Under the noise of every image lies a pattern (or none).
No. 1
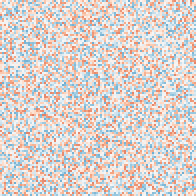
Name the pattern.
only noise
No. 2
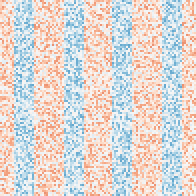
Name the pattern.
vertical stripes
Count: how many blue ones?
4
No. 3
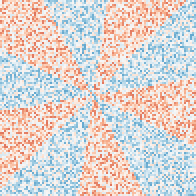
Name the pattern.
spokes from one point
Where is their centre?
centre
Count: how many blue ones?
5
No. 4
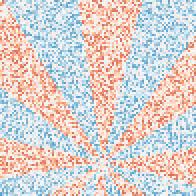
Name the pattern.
spokes from one point
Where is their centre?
bottom middle
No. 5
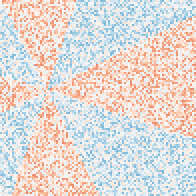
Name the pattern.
spokes from one point
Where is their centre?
middle left
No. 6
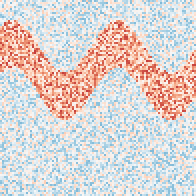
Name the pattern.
a wavy band
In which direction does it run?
left to right
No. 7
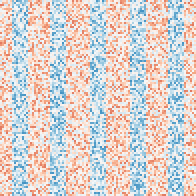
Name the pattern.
vertical stripes
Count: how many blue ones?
5
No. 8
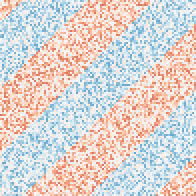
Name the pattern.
diagonal stripes
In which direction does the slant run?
bottom left to top right
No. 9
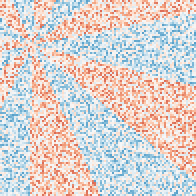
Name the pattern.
spokes from one point
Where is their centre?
top left
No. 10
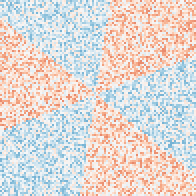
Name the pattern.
spokes from one point
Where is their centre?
centre
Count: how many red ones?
3
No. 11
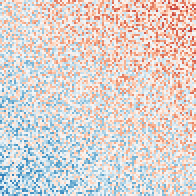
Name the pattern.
a smooth slope
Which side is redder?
top right
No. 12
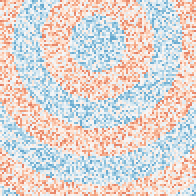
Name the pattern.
rings round one point
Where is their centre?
top middle
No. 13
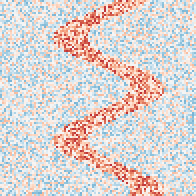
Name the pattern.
a wavy band
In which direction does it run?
top to bottom
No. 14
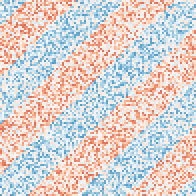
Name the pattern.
diagonal stripes
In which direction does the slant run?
bottom left to top right
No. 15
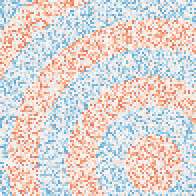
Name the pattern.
rings round one point
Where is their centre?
bottom right
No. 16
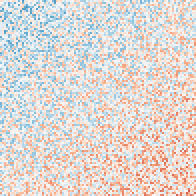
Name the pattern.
a smooth slope
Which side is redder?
bottom right
